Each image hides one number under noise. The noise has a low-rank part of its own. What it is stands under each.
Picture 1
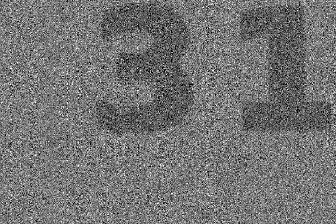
31
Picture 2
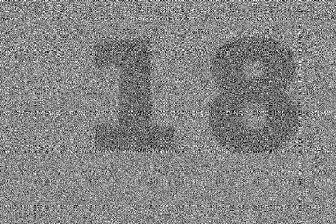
18
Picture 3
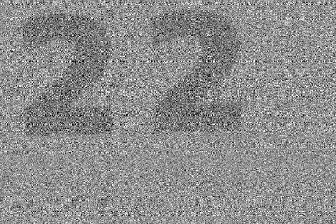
22
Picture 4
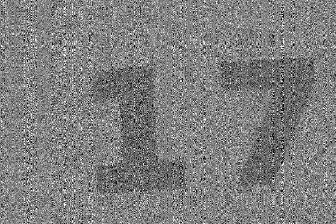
17
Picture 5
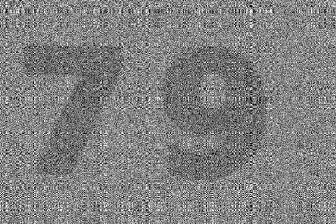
79
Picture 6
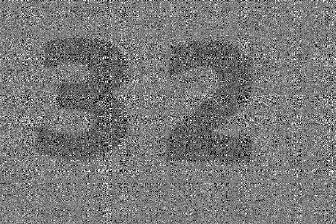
32
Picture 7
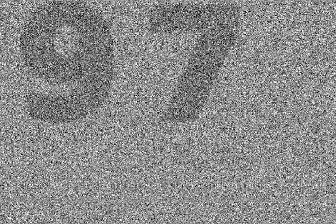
97
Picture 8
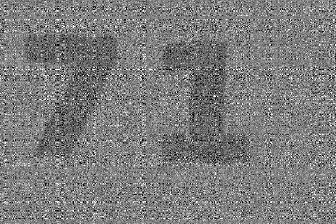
71
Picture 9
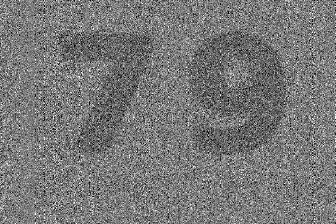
79
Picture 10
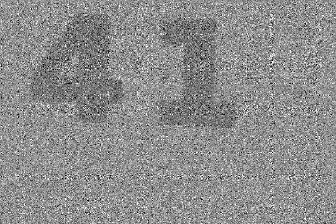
41
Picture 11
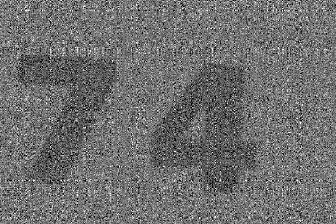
74
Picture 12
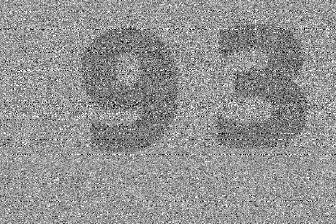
93
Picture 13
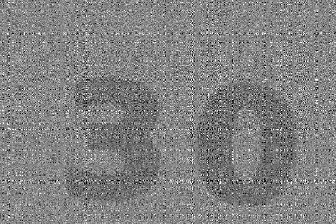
30
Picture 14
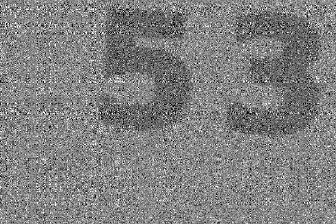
53
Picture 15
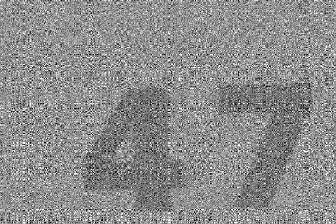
47
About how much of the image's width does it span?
two thirds
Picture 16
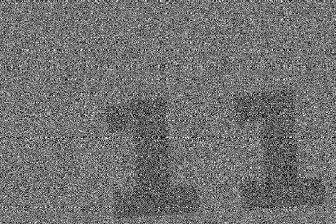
11
